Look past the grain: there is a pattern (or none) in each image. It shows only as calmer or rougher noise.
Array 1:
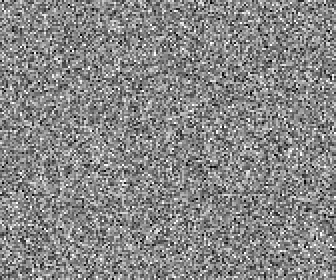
only noise
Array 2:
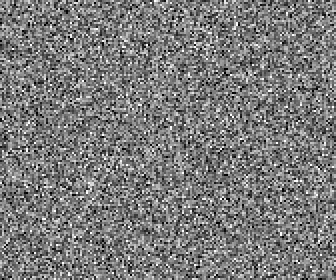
only noise
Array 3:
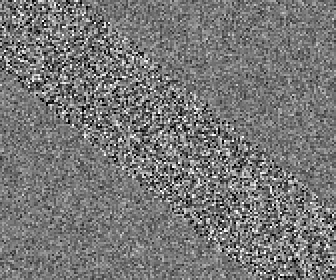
a diagonal band
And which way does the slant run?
top left to bottom right
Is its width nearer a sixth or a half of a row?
a half
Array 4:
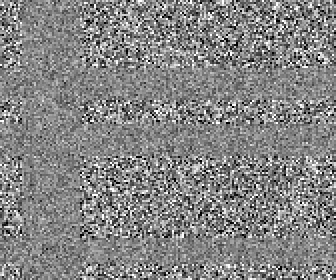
bands of rows crossing bands of columns
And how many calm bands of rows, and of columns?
3 and 1
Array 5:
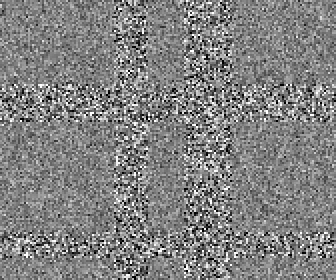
bands of rows crossing bands of columns
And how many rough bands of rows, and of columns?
2 and 2
